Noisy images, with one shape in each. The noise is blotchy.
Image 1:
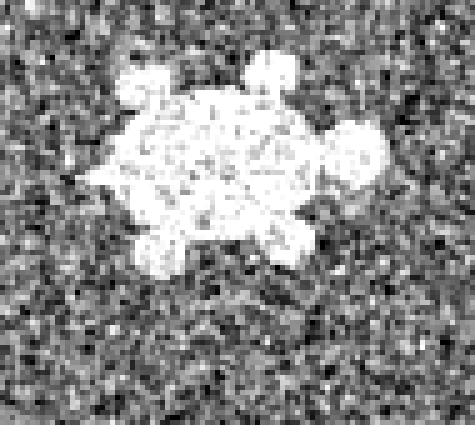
turtle
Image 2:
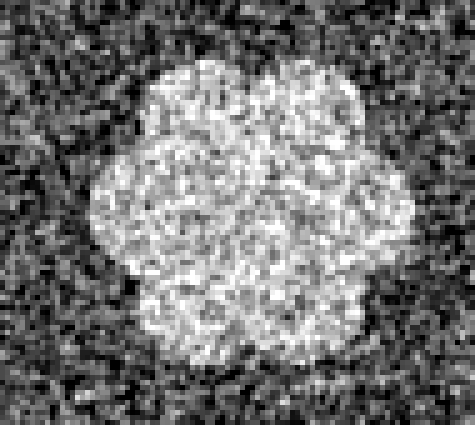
flower
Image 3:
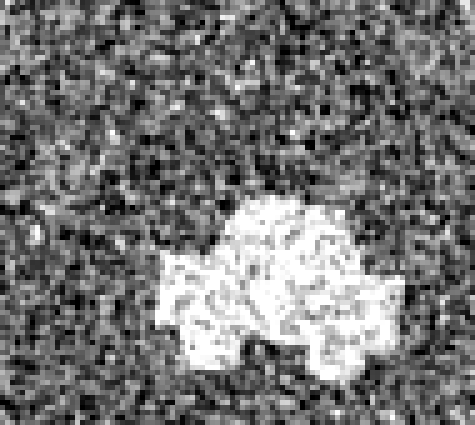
car
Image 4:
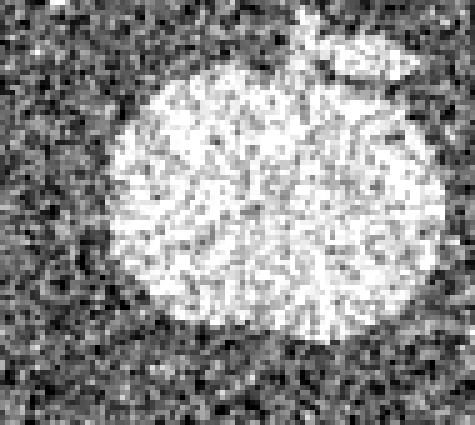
apple
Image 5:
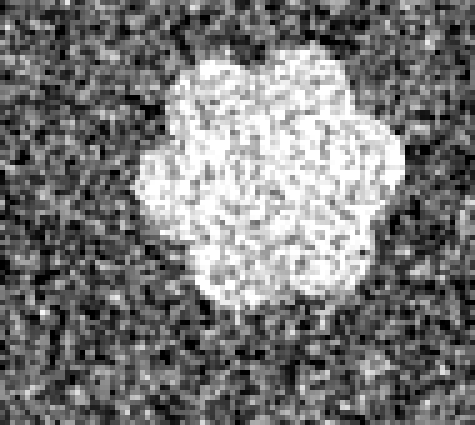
flower
